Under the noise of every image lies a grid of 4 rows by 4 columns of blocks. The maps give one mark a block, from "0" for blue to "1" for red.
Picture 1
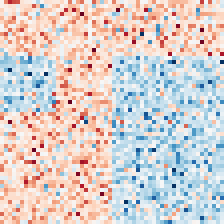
1 1 1 1
0 1 0 0
1 1 0 0
1 1 0 0
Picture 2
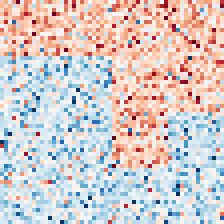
1 1 1 1
0 0 1 1
0 0 1 0
0 0 0 0
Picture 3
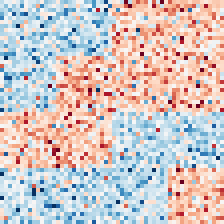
0 0 1 1
0 1 1 1
1 1 0 0
0 0 0 1
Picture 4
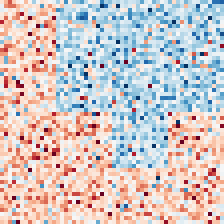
1 0 0 0
1 0 0 0
1 1 0 1
1 1 1 1
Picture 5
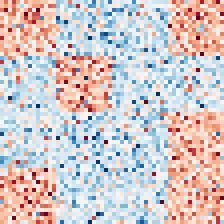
1 0 0 1
0 1 0 0
0 0 0 1
1 0 0 1
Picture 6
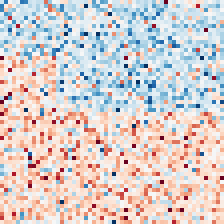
0 0 0 0
1 0 0 0
1 1 1 1
1 1 1 1
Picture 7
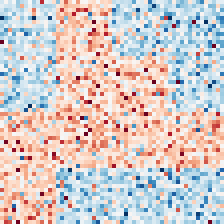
0 1 0 0
0 1 1 0
1 1 1 1
1 0 0 0
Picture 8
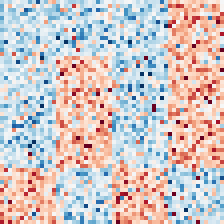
0 0 0 1
0 1 0 1
0 1 0 1
1 0 1 0
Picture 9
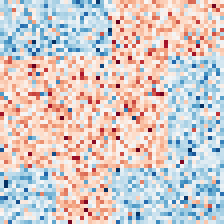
0 0 1 1
1 1 1 0
1 1 1 0
0 1 0 0
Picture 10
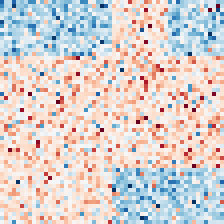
0 0 1 0
1 1 1 1
1 1 1 1
1 1 0 0
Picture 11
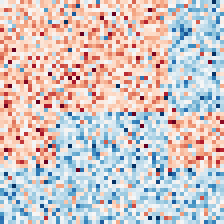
1 1 1 0
1 1 1 0
1 0 0 1
0 0 0 0
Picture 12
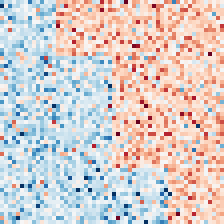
0 1 1 1
0 0 1 1
0 0 1 1
0 0 0 1
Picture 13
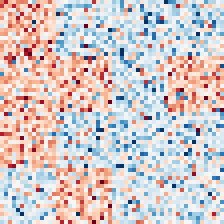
1 0 0 0
1 1 0 1
1 0 0 0
0 1 0 0
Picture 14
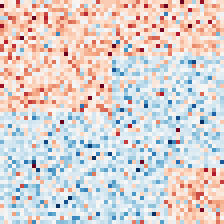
1 1 1 1
1 1 0 0
0 0 0 0
0 0 0 1
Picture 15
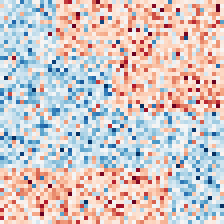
0 1 1 1
0 0 1 1
0 0 0 0
1 1 1 0
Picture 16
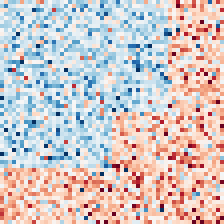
0 0 0 1
0 0 0 1
0 0 1 1
1 1 1 1
